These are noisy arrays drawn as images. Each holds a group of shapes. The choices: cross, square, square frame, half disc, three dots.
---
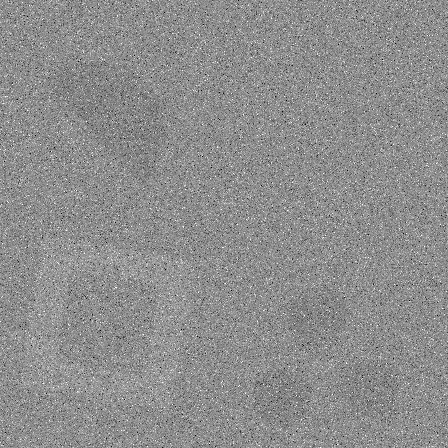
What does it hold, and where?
top left: dark half disc; bottom left: light square frame; bottom right: dark three dots
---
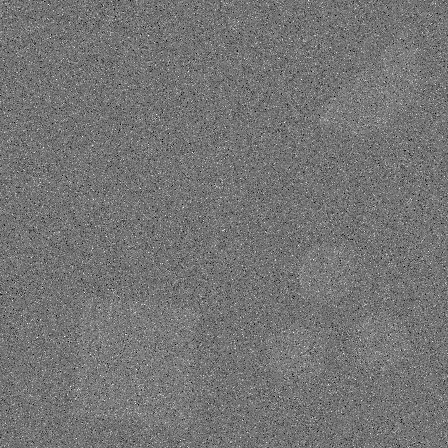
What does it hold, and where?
top right: light half disc; bottom left: light square; bottom right: light three dots
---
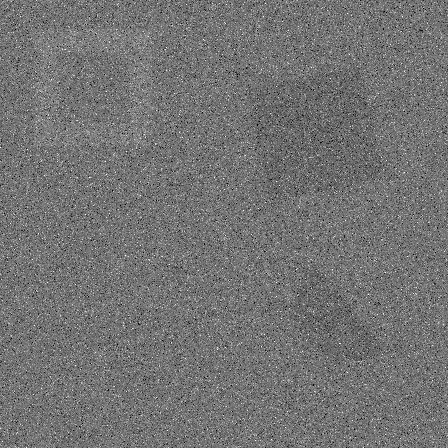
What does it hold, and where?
top left: light square frame; top right: dark square; bottom right: dark half disc
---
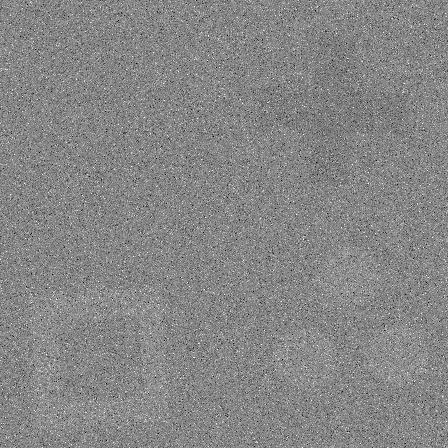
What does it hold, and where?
top right: dark cross; bottom left: light square frame; bottom right: light three dots
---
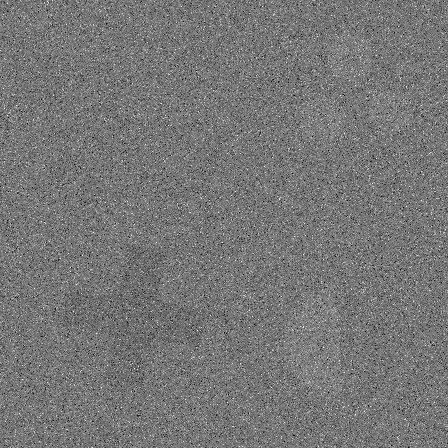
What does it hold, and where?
top right: light three dots; bottom left: dark cross; bottom right: light half disc
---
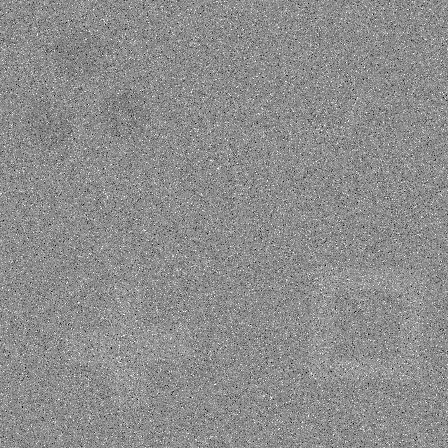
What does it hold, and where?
top left: dark three dots; bottom left: light cross; bottom right: light square frame
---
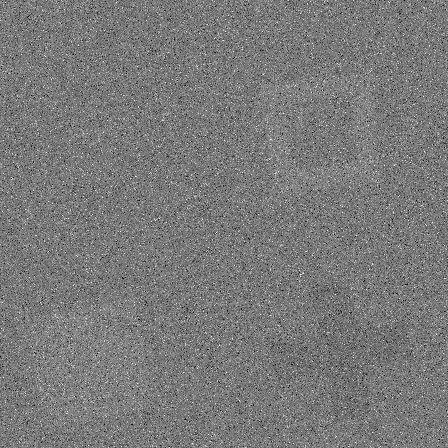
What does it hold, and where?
top right: light square frame; bottom left: light square; bottom right: dark cross
